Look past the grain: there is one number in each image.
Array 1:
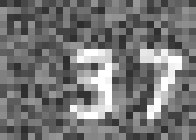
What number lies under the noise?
37
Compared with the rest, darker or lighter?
lighter
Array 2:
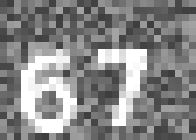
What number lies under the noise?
67
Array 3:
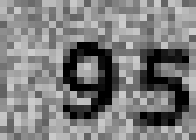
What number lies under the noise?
95
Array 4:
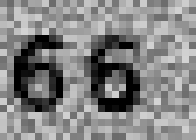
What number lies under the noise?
66
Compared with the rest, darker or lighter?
darker
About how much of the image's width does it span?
two thirds
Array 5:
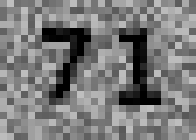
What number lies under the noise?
71
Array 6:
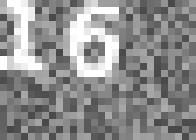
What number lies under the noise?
16
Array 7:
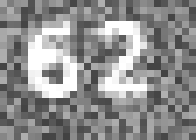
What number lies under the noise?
62
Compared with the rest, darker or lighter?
lighter
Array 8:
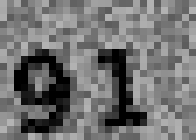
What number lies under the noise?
91
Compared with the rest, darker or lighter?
darker
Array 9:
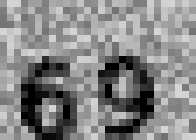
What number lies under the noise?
69
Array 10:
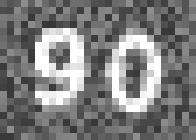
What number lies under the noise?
90
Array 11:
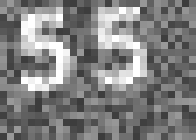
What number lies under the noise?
55
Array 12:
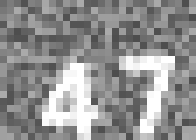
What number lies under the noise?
47
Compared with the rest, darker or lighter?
lighter
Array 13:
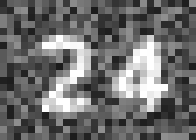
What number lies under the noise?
24
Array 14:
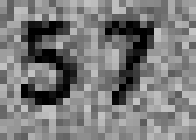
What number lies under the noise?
57
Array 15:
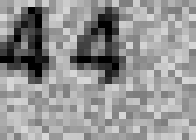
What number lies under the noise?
44
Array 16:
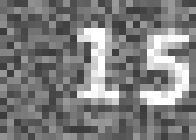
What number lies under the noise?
15
